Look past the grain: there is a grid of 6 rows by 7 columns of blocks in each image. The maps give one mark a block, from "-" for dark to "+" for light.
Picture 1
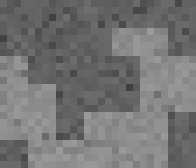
-------
----++-
+----++
++---++
++-+++-
-+++++-
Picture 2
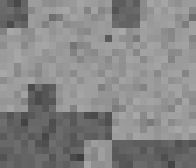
-+++-++
+++++++
+++++++
+-+++++
----+++
---+---
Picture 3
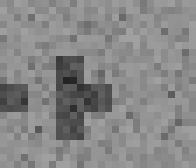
+++++++
+++++++
++-++++
-+--+++
++-++++
+++++++
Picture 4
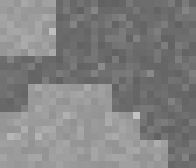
++-----
++-----
-------
-+++---
+++++--
++++++-
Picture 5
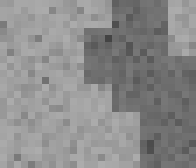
++++--+
+++---+
+++----
++++---
+++++--
+++++--
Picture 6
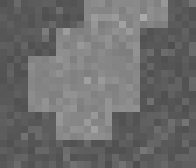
---+++-
--+++--
-++++--
-++++--
--++---
-------
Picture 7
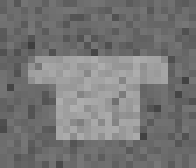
-------
-------
-+++++-
--+++--
--+++--
-------
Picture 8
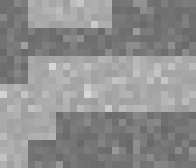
-+++---
-------
-++++++
+++++++
++-----
+------
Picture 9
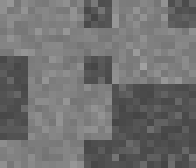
+++-++-
+++++++
-++-+++
-+++---
-+++---
+++----
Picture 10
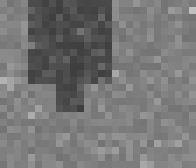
+---+++
+---+++
+---+++
++-++++
+++++++
+++++++
